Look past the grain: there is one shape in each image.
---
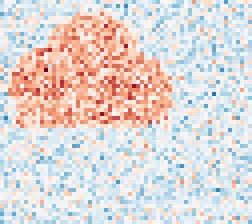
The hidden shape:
cloud
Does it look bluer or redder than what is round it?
redder
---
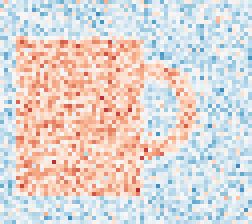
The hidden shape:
cup
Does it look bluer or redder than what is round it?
redder
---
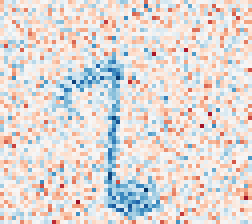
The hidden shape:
musical note
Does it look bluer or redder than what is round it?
bluer
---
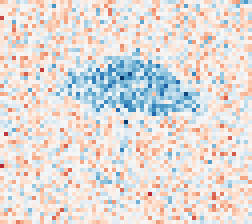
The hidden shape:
umbrella
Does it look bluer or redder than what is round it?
bluer
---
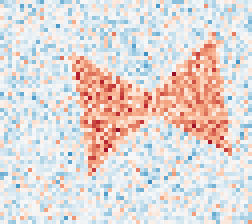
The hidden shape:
bow tie
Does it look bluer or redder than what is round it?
redder
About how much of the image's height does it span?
two thirds
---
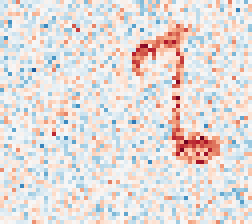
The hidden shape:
musical note
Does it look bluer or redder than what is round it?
redder
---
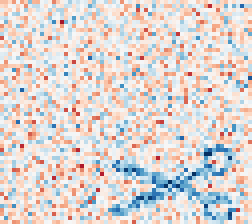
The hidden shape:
pair of scissors
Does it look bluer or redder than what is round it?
bluer
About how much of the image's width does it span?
half
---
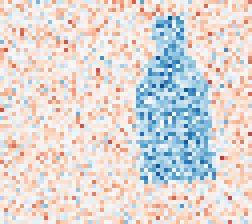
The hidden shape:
bottle
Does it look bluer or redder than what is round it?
bluer
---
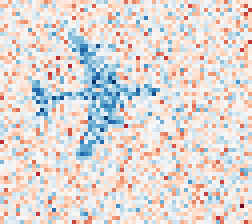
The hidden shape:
airplane
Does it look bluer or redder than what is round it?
bluer
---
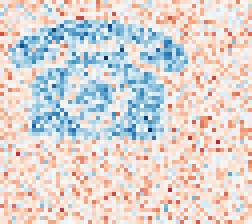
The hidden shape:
telephone
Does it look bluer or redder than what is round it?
bluer
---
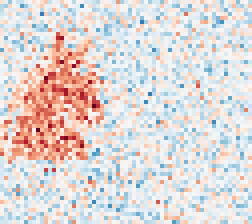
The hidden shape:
chess knight
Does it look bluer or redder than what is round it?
redder
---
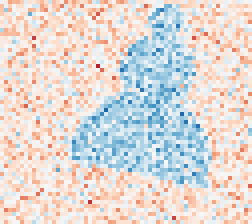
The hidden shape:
chess pawn
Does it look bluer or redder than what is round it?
bluer
